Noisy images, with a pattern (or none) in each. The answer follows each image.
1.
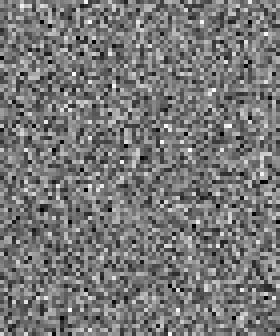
only noise
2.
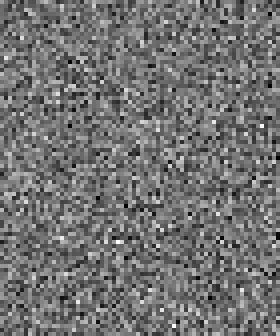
only noise
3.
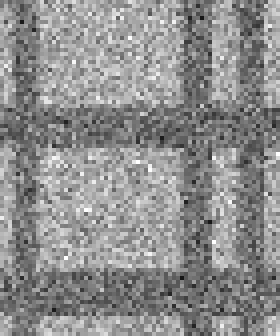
bands of rows crossing bands of columns
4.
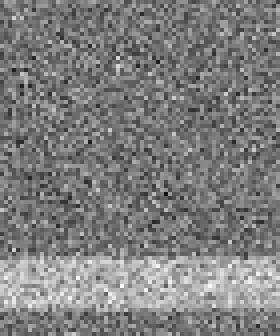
one band of rows
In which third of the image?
bottom
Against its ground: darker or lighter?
lighter
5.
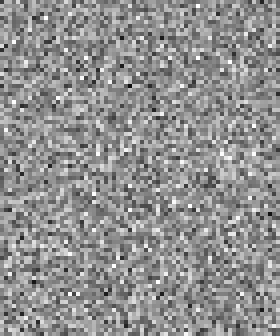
only noise
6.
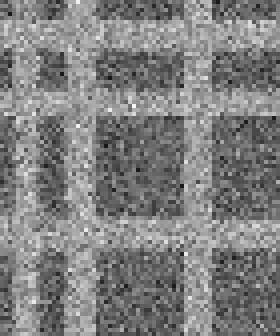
bands of rows crossing bands of columns
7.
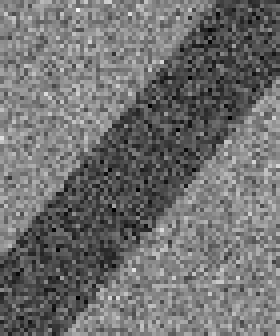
a diagonal band
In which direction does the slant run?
bottom left to top right
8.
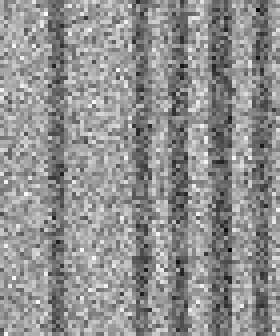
bands of columns
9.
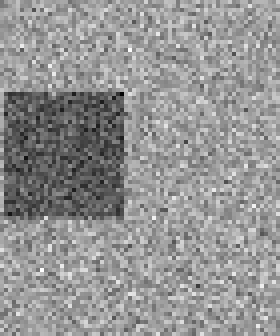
one block
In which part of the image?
middle left
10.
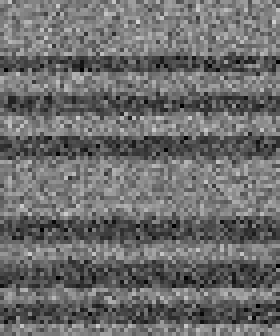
bands of rows
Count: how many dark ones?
6
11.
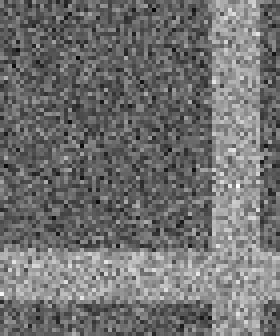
bands of rows crossing bands of columns
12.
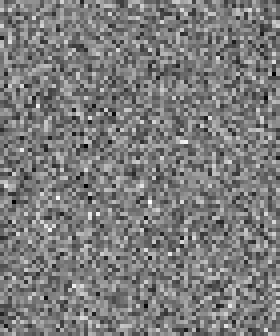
only noise
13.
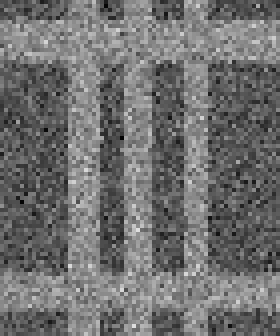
bands of rows crossing bands of columns
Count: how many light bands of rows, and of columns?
2 and 3
